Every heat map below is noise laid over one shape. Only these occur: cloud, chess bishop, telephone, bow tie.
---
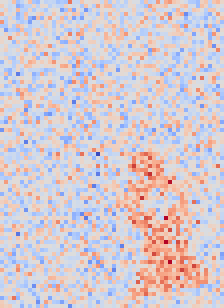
chess bishop
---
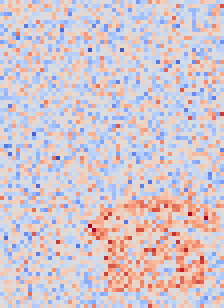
telephone
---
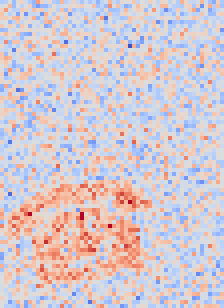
telephone
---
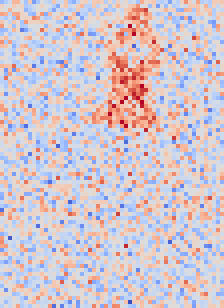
chess bishop
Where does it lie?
top middle
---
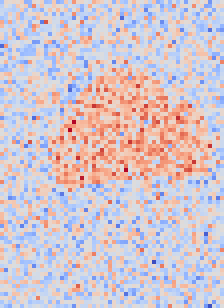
cloud
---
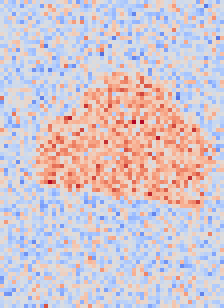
cloud
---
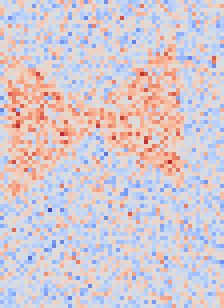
bow tie
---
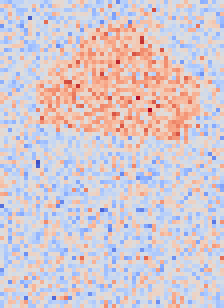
cloud
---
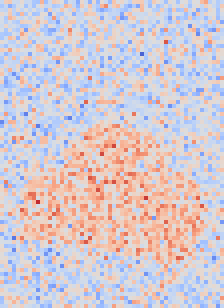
cloud
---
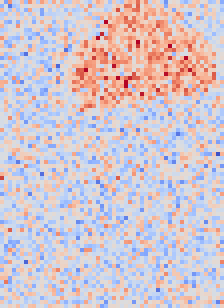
cloud
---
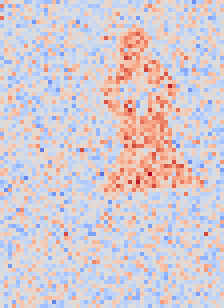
chess bishop
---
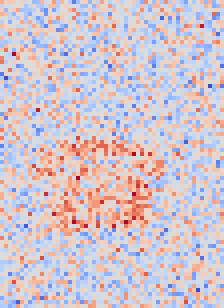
telephone
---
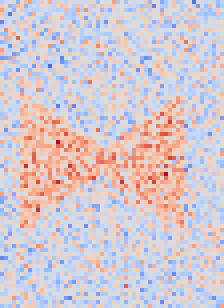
bow tie
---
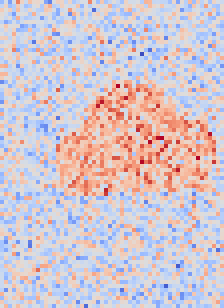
cloud
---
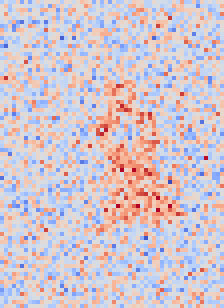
chess bishop
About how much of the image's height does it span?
half
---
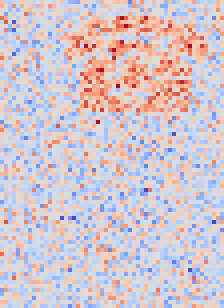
telephone
